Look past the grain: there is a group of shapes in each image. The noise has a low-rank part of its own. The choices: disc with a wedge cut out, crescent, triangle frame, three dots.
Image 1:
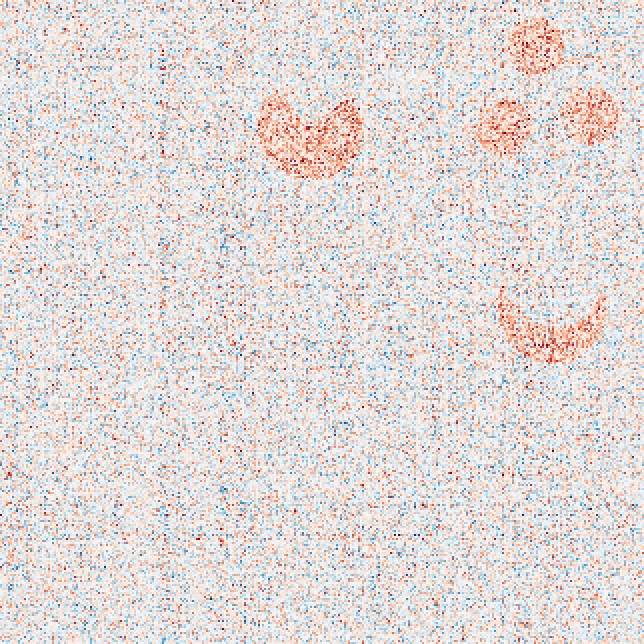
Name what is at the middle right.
crescent
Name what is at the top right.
three dots
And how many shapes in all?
3
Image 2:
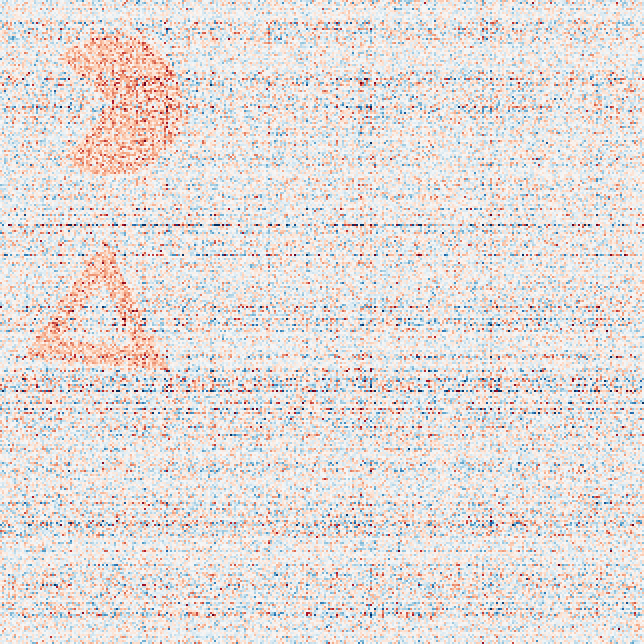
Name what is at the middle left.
triangle frame
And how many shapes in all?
2
